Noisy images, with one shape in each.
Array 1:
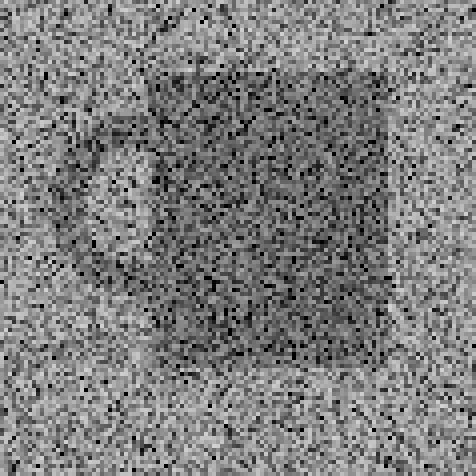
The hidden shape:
cup
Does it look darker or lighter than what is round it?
darker
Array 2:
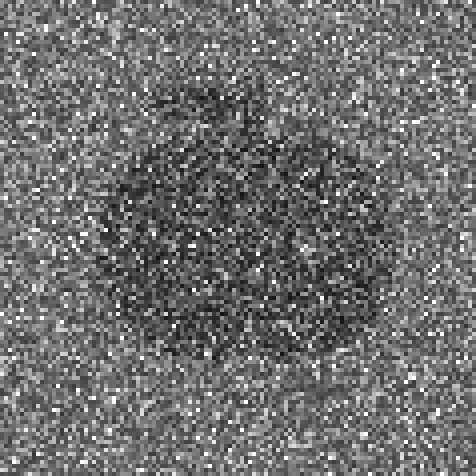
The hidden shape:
apple
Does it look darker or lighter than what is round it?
darker
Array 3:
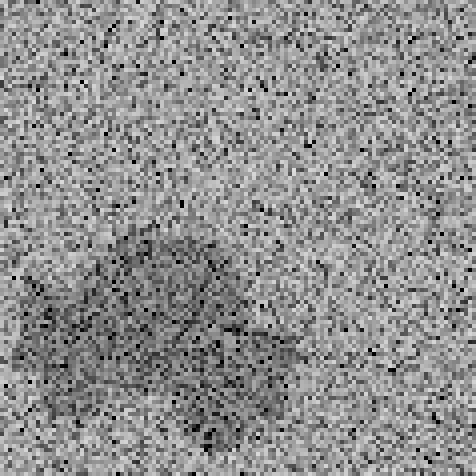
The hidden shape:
car
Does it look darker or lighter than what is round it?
darker
